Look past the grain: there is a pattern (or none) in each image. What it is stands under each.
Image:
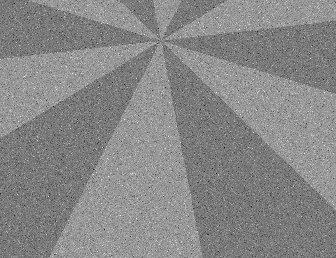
spokes from one point
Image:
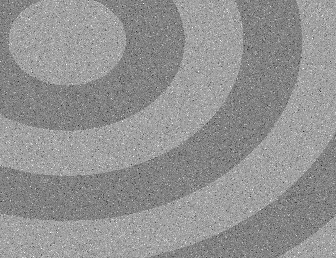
rings round one point
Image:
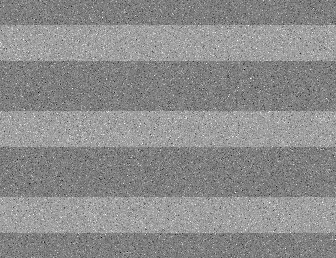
horizontal stripes
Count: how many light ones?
3
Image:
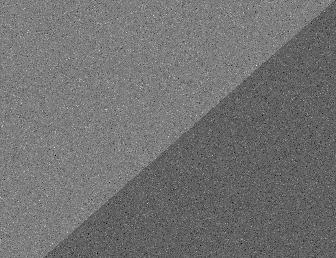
a sharp edge
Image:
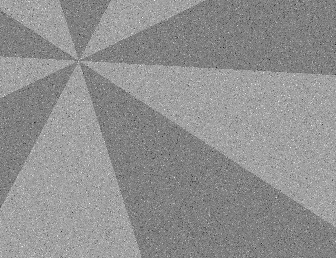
spokes from one point
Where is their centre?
top left
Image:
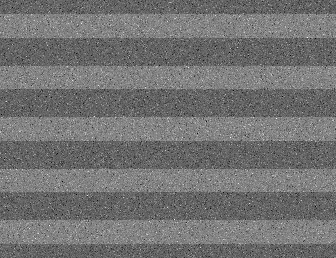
horizontal stripes
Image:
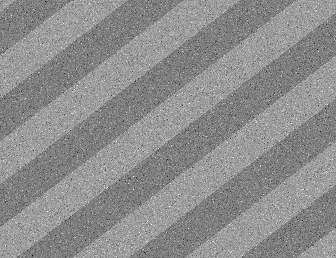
diagonal stripes
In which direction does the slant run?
bottom left to top right
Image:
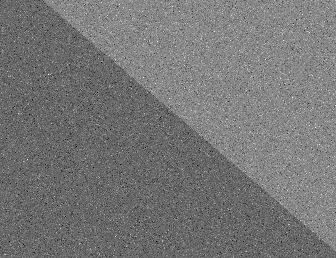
a sharp edge
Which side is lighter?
top right
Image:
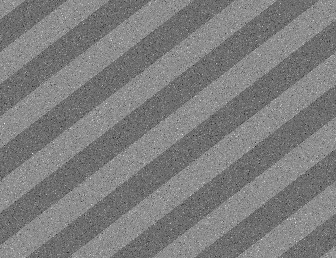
diagonal stripes
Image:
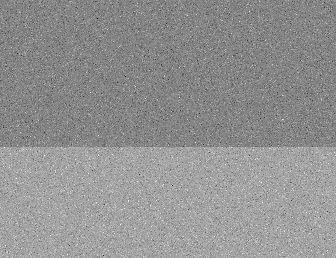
a sharp edge
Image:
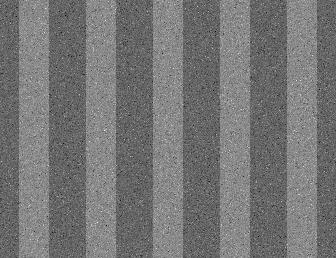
vertical stripes
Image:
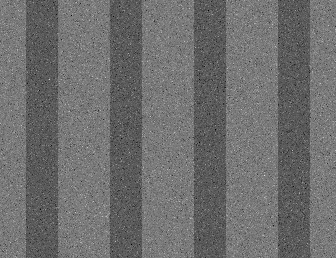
vertical stripes
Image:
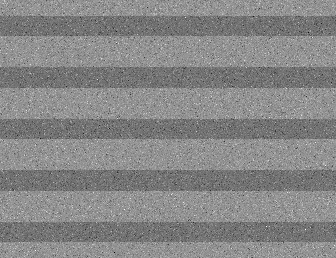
horizontal stripes
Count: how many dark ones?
5
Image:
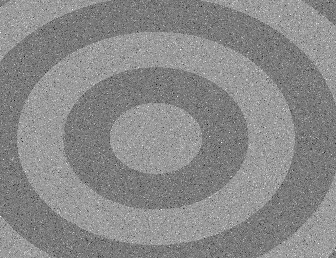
rings round one point
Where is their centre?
centre
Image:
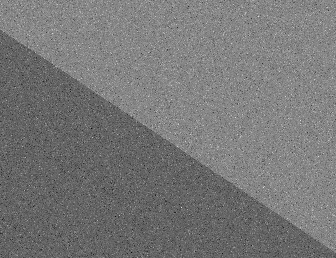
a sharp edge
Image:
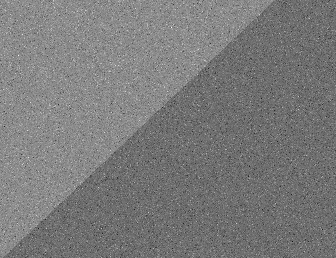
a sharp edge
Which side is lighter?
top left
